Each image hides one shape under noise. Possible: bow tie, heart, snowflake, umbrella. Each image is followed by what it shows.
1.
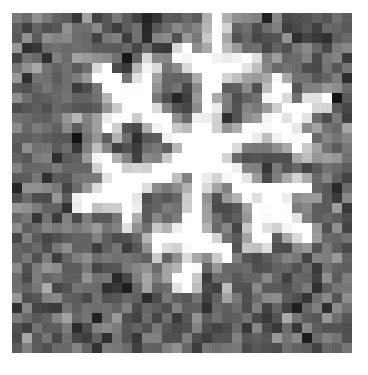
snowflake
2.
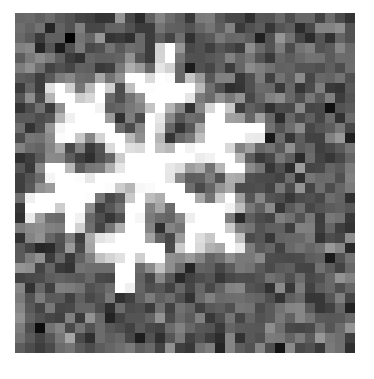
snowflake
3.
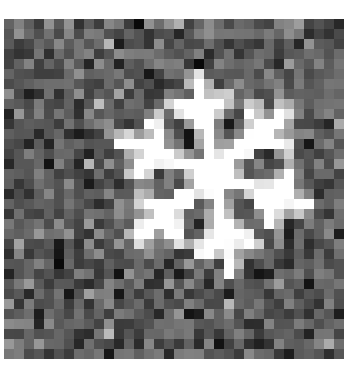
snowflake
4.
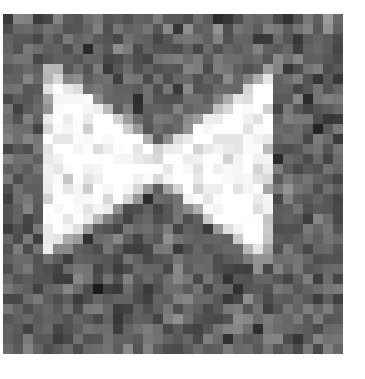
bow tie
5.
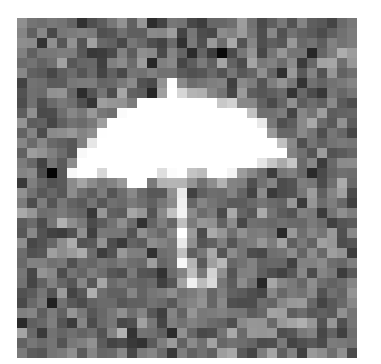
umbrella
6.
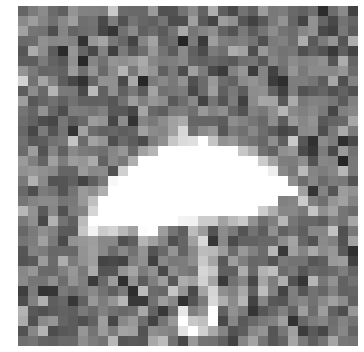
umbrella
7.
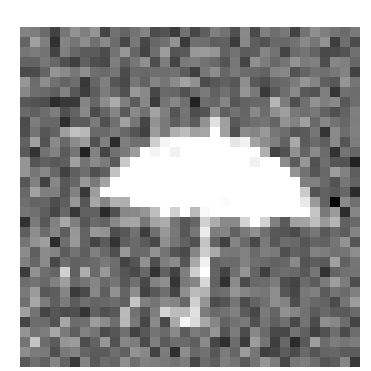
umbrella
